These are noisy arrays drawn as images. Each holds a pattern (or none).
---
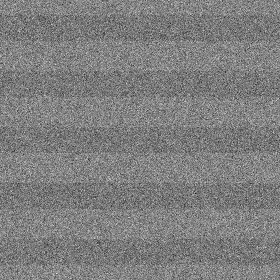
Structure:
horizontal stripes
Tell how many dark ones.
5
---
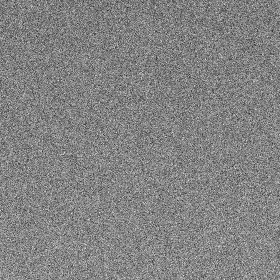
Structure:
a smooth slope
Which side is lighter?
bottom
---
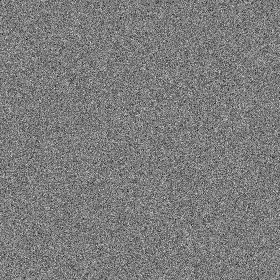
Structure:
only noise
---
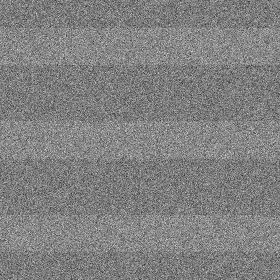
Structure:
horizontal stripes
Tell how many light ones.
3
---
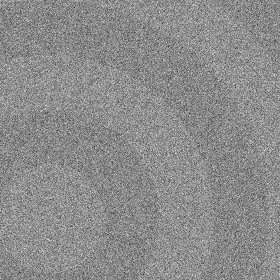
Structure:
rings round one point
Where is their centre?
bottom left
